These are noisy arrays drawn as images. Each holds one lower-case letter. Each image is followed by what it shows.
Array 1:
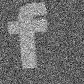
light f
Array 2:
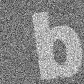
light b
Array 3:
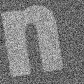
light n
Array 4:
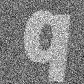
light q
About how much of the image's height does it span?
nearly all
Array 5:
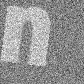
light n
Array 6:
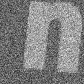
light n
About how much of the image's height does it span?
nearly all
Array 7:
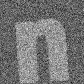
light n
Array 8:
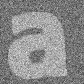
light a
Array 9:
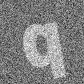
light q
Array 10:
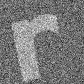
light r
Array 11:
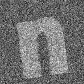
light n
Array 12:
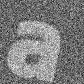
light a
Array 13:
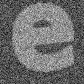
light e
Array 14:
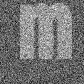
light m
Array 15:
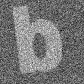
light b
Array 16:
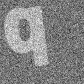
light q
